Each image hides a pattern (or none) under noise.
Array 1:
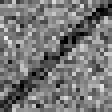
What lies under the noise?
a diagonal band
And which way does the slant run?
bottom left to top right
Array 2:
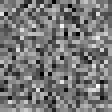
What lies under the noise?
only noise
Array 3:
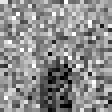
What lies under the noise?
one block
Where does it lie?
bottom middle
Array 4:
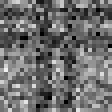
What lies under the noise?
bands of rows crossing bands of columns
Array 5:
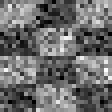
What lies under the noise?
a checkerboard
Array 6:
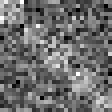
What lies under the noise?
blocks along the diagonal
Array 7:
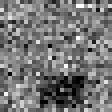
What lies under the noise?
one block
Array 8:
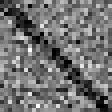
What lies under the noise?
a diagonal band
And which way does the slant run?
top left to bottom right
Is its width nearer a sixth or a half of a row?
a sixth
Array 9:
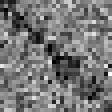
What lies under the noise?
blocks along the diagonal
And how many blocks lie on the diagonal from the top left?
7
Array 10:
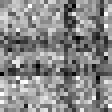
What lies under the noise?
bands of rows crossing bands of columns
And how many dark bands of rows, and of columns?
2 and 2
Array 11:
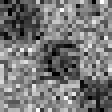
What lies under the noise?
blocks along the diagonal
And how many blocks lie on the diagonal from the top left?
3
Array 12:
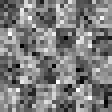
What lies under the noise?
a checkerboard
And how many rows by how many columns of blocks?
4 by 6
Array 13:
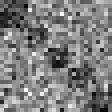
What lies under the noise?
blocks along the diagonal
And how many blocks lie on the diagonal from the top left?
5
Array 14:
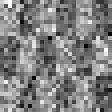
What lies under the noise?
a checkerboard
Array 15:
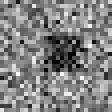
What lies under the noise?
one block
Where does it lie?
centre
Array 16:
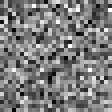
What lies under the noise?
only noise
